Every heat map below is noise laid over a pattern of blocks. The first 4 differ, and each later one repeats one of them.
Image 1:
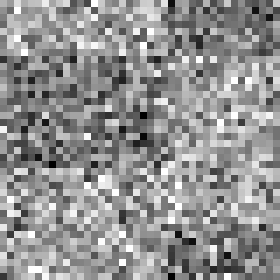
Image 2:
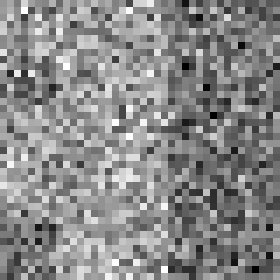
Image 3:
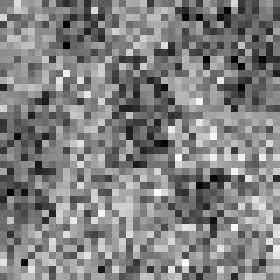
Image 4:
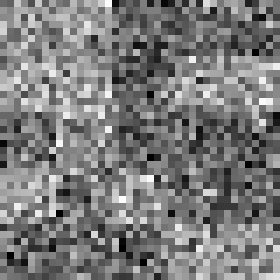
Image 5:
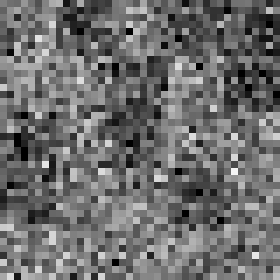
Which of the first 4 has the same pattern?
3
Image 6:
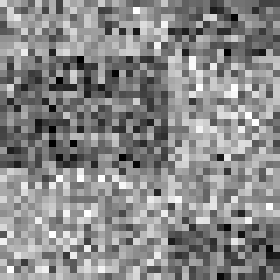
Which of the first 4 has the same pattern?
1
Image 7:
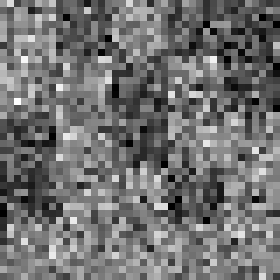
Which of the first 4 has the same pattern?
3
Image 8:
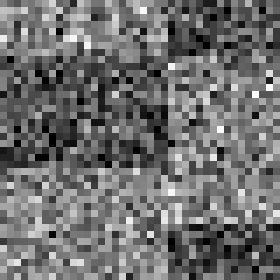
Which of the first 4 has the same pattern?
1
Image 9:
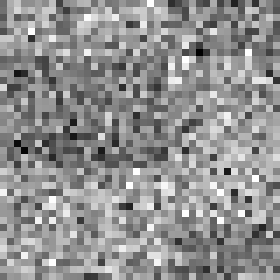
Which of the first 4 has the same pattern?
1
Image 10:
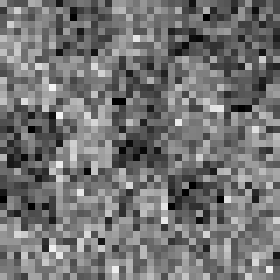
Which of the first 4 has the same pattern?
3
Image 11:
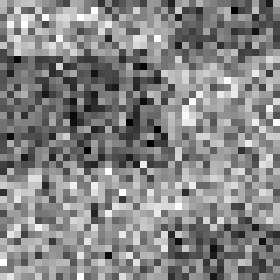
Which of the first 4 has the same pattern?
1
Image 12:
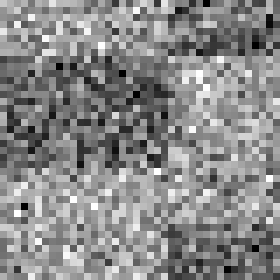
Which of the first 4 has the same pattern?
1
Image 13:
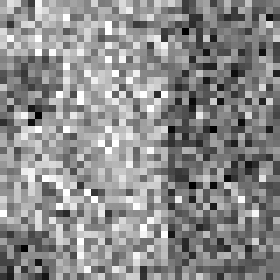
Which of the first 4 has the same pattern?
2
